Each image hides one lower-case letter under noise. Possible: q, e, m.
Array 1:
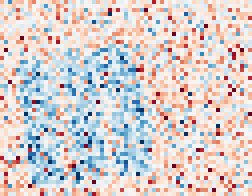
blue m
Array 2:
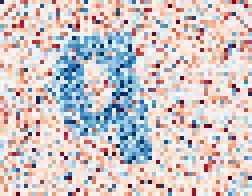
blue q
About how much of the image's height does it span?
two thirds
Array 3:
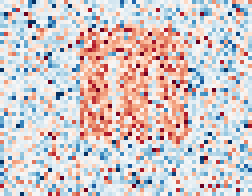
red m
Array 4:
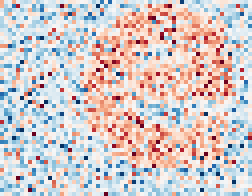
red e
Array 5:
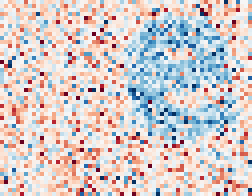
blue e
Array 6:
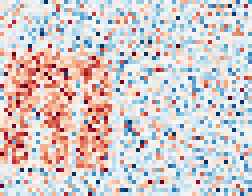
red m
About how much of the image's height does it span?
two thirds
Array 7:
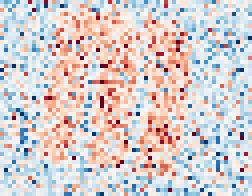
red m
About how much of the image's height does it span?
nearly all
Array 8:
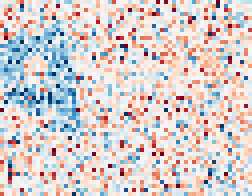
blue q
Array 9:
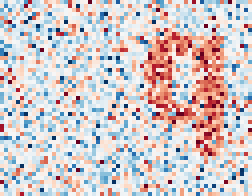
red q
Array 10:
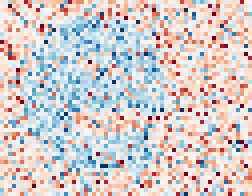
blue e
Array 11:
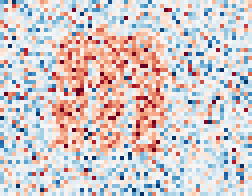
red m
